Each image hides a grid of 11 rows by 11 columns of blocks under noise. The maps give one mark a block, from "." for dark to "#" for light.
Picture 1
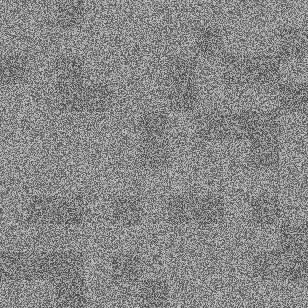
##.########
#######.##.
.#.###.#..#
##..##.###.
#####.#...#
#####.###.#
###########
#..#.#..#.#
##########.
...#.####..
##.##.#####
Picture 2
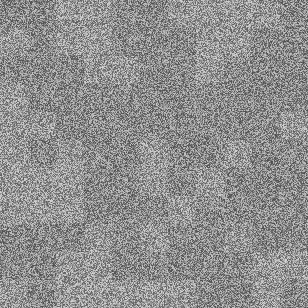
..##..####.
#.##...##..
...##..#...
#..........
##........#
#.#..#..#..
###..#.#...
###...#....
...#.#..#..
..##.....##
#.#####..#.
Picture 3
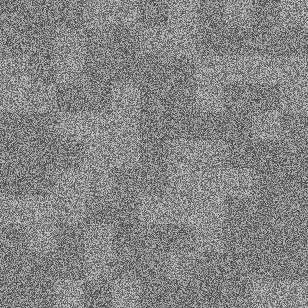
...##.#.#.#
..#..##....
#.#....####
##..#..#..#
..###....#.
...##.##...
..##..###..
###..###...
.#.#...#...
...#..#....
..#.#....##
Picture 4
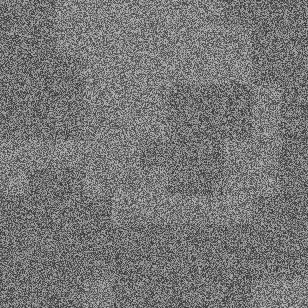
..######...
..#######..
...######..
...###...#.
...###...#.
#####...##.
#..###..##.
....#####..
...........
...........
...#.....##
